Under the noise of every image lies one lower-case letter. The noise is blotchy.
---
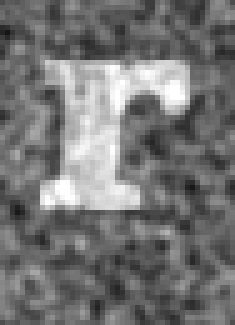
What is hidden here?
light r
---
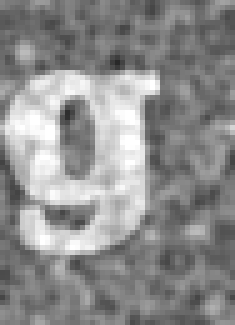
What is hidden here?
light g
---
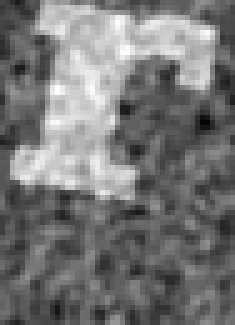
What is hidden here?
light r
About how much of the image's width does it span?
nearly all
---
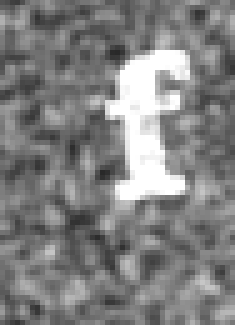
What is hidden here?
light f
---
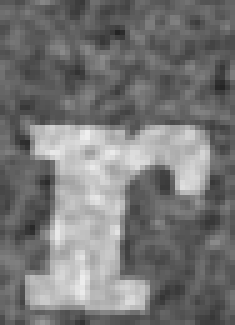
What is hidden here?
light r
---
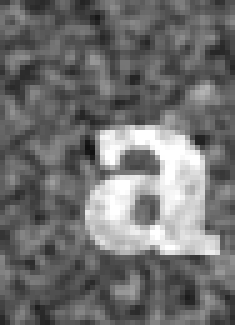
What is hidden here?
light a
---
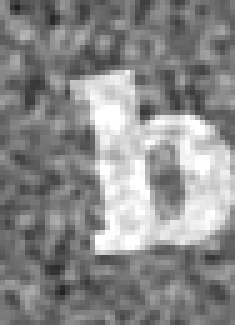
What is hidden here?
light b
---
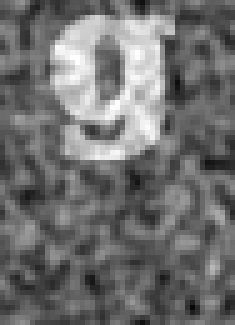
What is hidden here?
light g
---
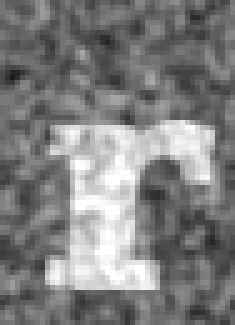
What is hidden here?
light r
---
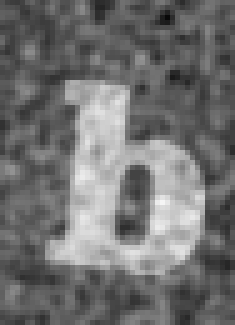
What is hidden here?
light b
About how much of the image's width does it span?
two thirds
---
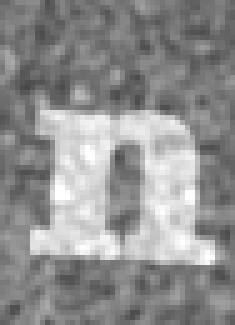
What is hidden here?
light n
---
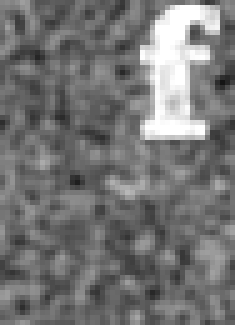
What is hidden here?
light f, top right
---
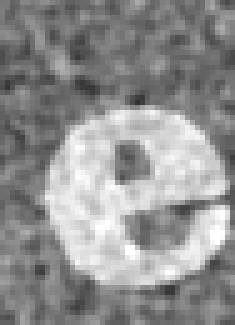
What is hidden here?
light e
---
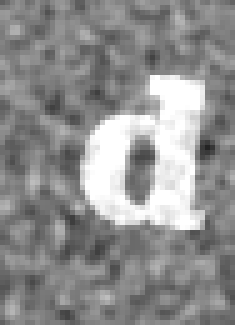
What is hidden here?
light d
